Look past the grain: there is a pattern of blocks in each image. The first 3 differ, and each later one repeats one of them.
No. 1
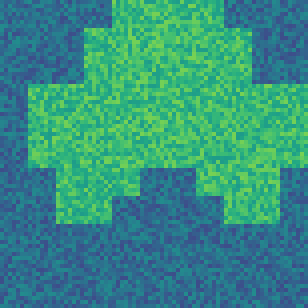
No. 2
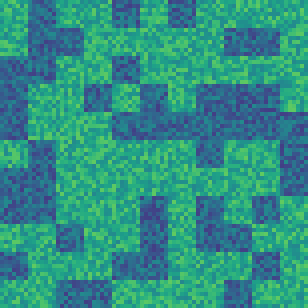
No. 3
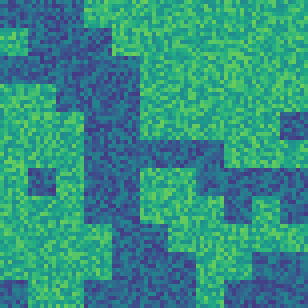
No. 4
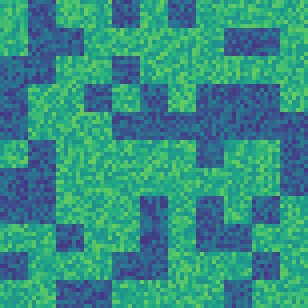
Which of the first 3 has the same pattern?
2
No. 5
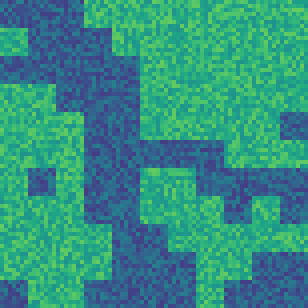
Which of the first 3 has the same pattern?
3
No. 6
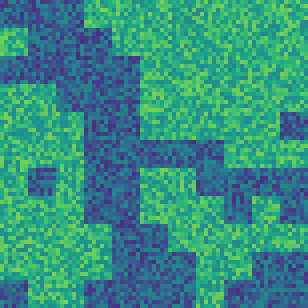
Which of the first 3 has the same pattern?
3
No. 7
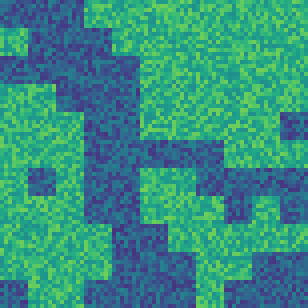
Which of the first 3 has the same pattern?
3
